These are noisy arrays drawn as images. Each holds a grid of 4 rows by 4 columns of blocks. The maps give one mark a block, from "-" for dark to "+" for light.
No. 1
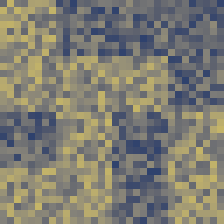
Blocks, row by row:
+ - - -
+ + + -
- + - +
+ + - +
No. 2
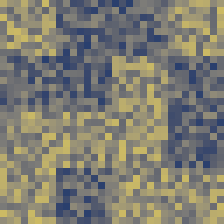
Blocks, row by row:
+ - - +
- - + -
+ + + -
+ - + +
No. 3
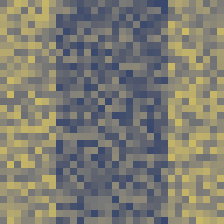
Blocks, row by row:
+ - - +
+ - - +
+ - - +
+ - - +
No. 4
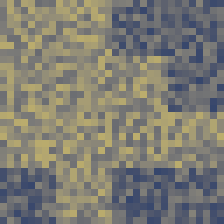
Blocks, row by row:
+ + - -
+ + + -
+ + + +
- + - -
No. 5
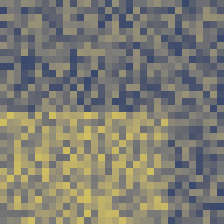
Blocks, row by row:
- - - -
- - - -
+ + + -
+ + + -
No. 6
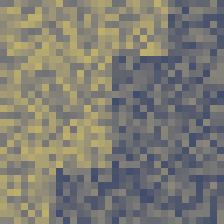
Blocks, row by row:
+ + + -
+ + - -
+ + - -
+ - - -
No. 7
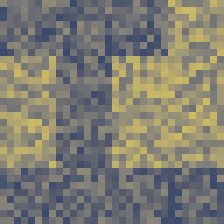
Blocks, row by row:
- - - +
+ - + +
+ - + +
- - - -
